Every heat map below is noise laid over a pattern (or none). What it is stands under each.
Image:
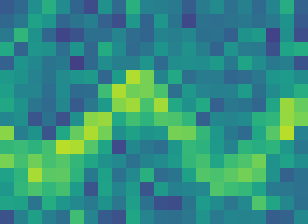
a wavy band
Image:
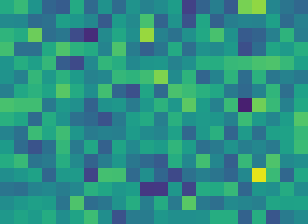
only noise
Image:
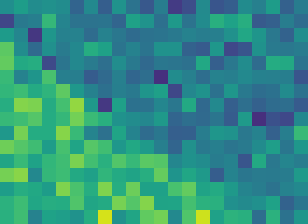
a sharp edge
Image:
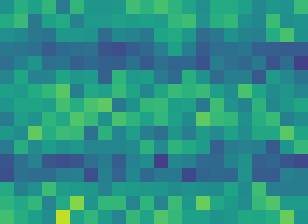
horizontal stripes
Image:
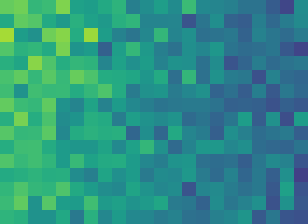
a smooth slope
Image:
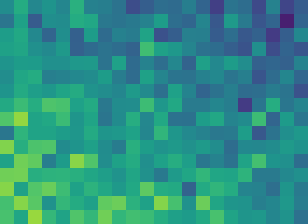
a smooth slope
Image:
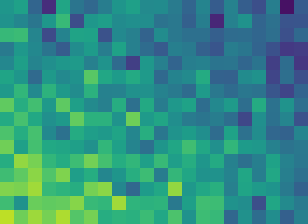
a smooth slope
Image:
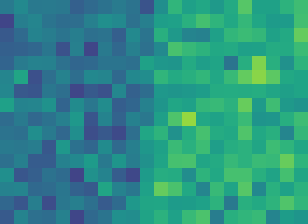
a sharp edge
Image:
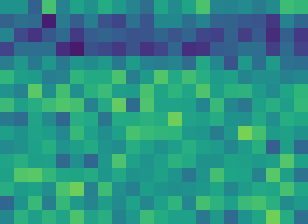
one horizontal stripe
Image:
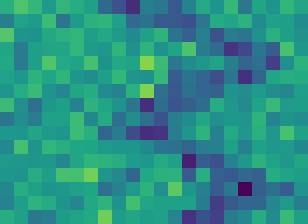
a wavy band
